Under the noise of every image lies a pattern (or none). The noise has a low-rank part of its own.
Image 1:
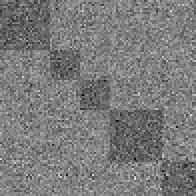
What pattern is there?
blocks along the diagonal
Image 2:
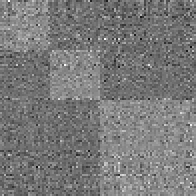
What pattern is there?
blocks along the diagonal
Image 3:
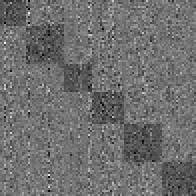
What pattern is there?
blocks along the diagonal
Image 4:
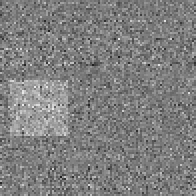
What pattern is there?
one block
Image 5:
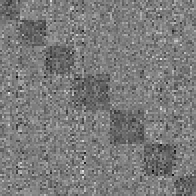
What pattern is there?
blocks along the diagonal
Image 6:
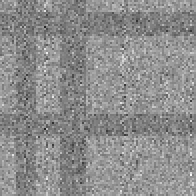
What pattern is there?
bands of rows crossing bands of columns
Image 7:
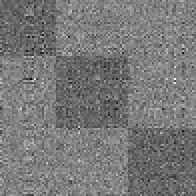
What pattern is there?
blocks along the diagonal
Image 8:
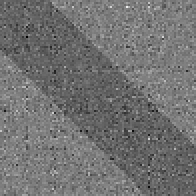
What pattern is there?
a diagonal band
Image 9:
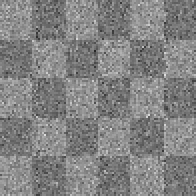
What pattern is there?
a checkerboard
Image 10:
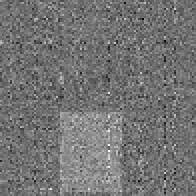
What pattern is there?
one block
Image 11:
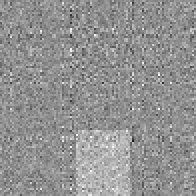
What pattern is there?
one block
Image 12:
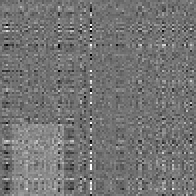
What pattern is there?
one block
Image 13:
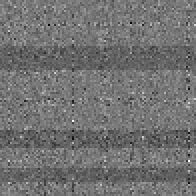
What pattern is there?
bands of rows
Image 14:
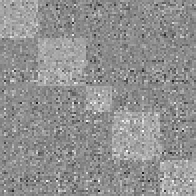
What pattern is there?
blocks along the diagonal
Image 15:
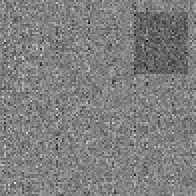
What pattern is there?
one block
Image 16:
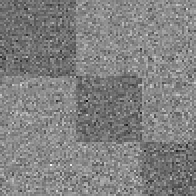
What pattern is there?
blocks along the diagonal
